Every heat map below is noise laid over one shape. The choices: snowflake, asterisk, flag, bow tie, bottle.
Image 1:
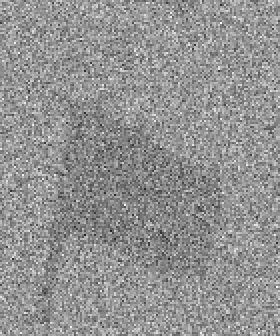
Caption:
dark flag
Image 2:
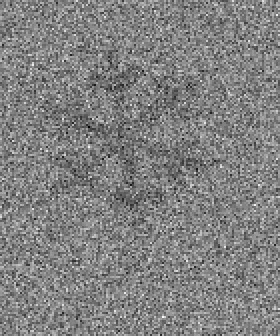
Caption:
dark snowflake
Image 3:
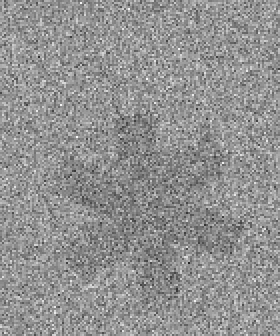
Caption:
dark asterisk
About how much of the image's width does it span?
two thirds
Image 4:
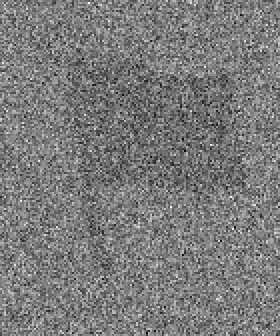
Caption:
dark flag
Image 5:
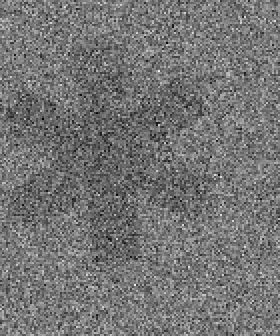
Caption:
dark asterisk
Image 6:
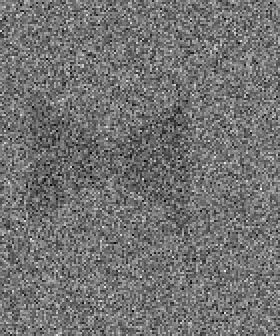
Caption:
dark bow tie
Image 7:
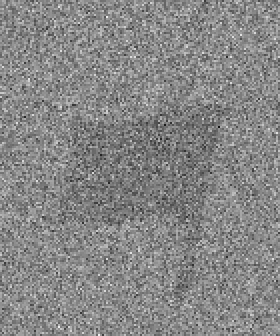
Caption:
dark flag
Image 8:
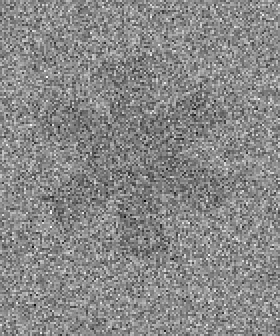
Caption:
dark asterisk
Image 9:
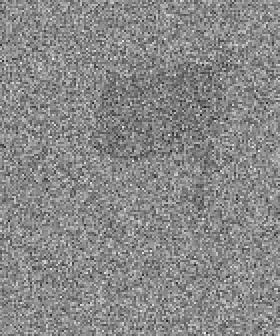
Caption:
dark flag
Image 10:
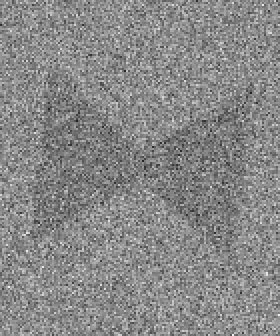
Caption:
dark bow tie
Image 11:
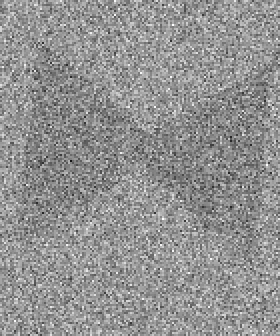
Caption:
dark bow tie
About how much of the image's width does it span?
nearly all
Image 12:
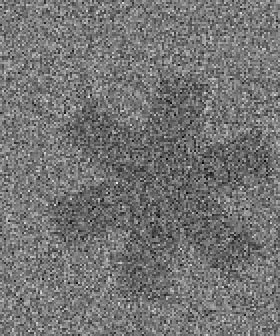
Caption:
dark asterisk
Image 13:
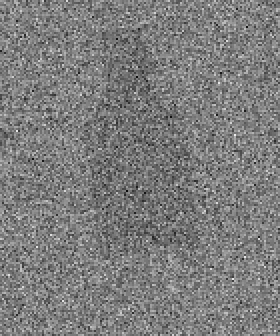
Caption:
dark bottle
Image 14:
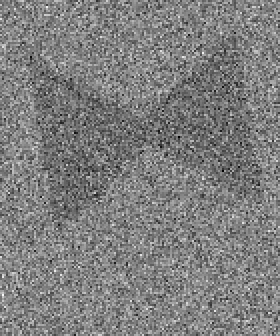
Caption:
dark bow tie
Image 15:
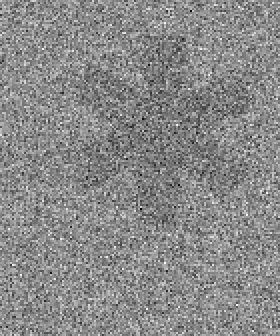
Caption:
dark asterisk
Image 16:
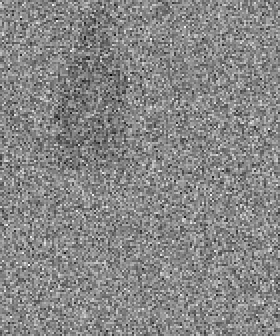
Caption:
dark bottle
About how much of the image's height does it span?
half
